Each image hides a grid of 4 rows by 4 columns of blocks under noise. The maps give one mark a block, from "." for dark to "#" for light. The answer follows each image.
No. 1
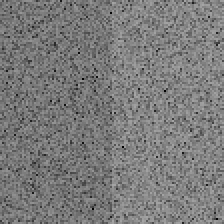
. . # #
. . # #
. . # #
. . # #
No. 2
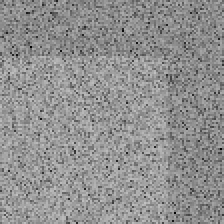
. . . .
# # # .
# # # .
# # # .
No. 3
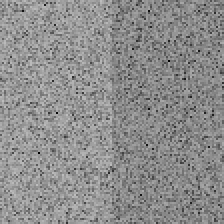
# # . .
# # . .
# # . .
# # . .
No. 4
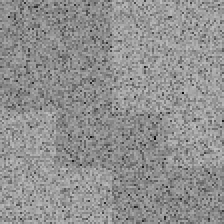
. . # #
. . # #
# . . #
# # . .
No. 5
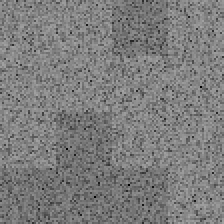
# # . #
# # # #
# . # #
. . . #
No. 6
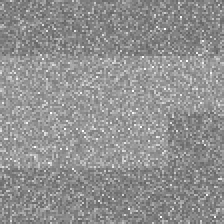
. . . .
# # # #
# # # .
. . . .
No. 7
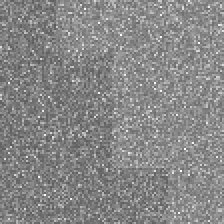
. # # #
. . # #
. . # #
. . . #
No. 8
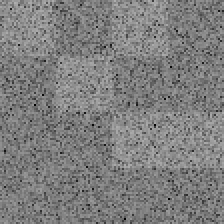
# . # .
. # . .
. . # #
. . . .
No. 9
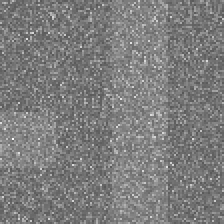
. . # .
. . # .
# . # .
. . # .
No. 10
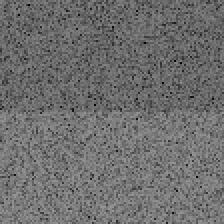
. . . .
. . . .
# # # #
# # # #
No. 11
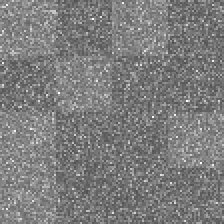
# . # .
. # . .
# . . #
# . . .
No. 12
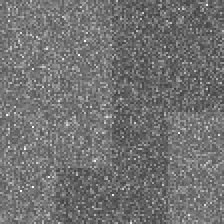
# # . .
# # . .
# # . #
# . . #
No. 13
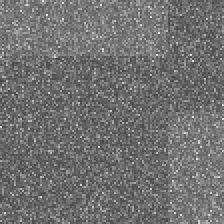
# # # .
. . . .
. . . #
. . . #
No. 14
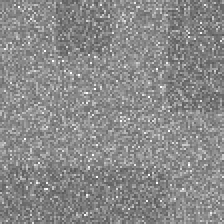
# . # .
# # # .
# # # #
. . . #
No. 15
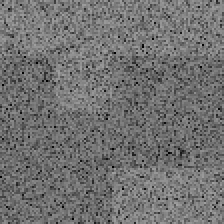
# # # #
. # . .
. . . .
. . # #
